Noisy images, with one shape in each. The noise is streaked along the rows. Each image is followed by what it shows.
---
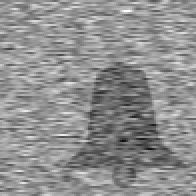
dark bell
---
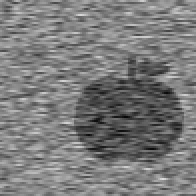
dark apple
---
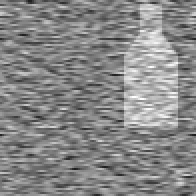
light bottle
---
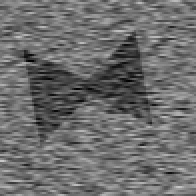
dark bow tie
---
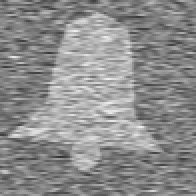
light bell
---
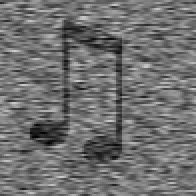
dark pair of musical notes
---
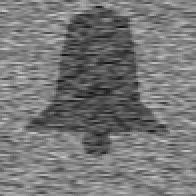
dark bell
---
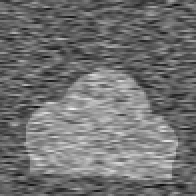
light cloud
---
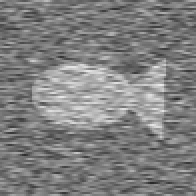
light fish
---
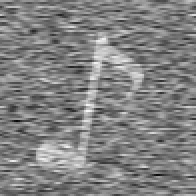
light musical note
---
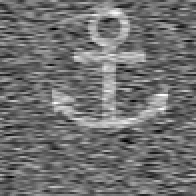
light anchor
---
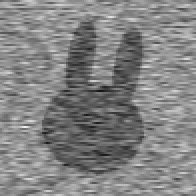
dark rabbit's head
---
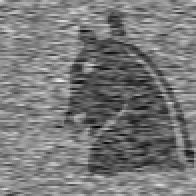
dark chess knight
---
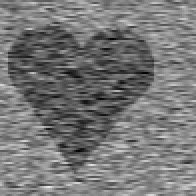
dark heart
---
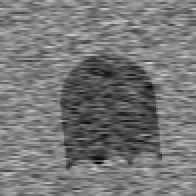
dark ghost
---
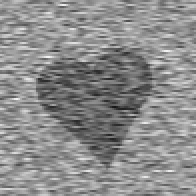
dark heart
